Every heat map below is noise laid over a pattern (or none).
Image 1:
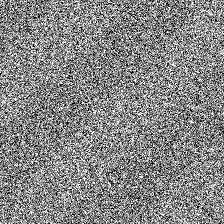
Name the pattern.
diagonal stripes
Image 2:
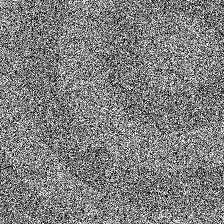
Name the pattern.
rings round one point
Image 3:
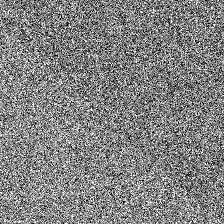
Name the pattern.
a sharp edge
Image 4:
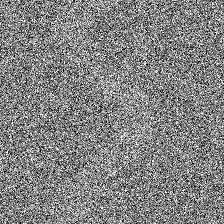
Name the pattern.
a wavy band
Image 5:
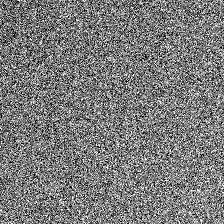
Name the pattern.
a smooth slope
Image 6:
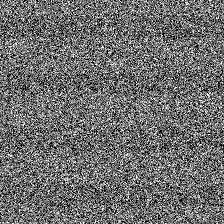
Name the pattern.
horizontal stripes
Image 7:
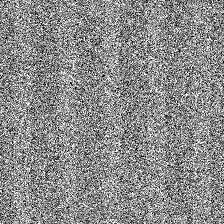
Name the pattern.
vertical stripes
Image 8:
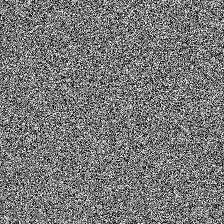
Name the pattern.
only noise
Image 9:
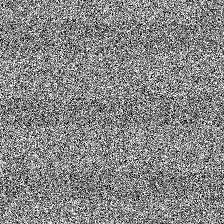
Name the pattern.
horizontal stripes
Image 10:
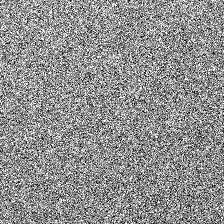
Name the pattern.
a smooth slope
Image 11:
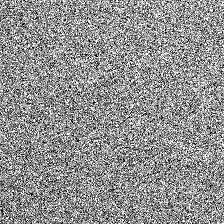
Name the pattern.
a smooth slope
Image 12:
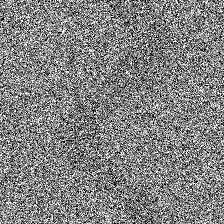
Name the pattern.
a wavy band
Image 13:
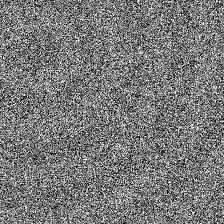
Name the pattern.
rings round one point
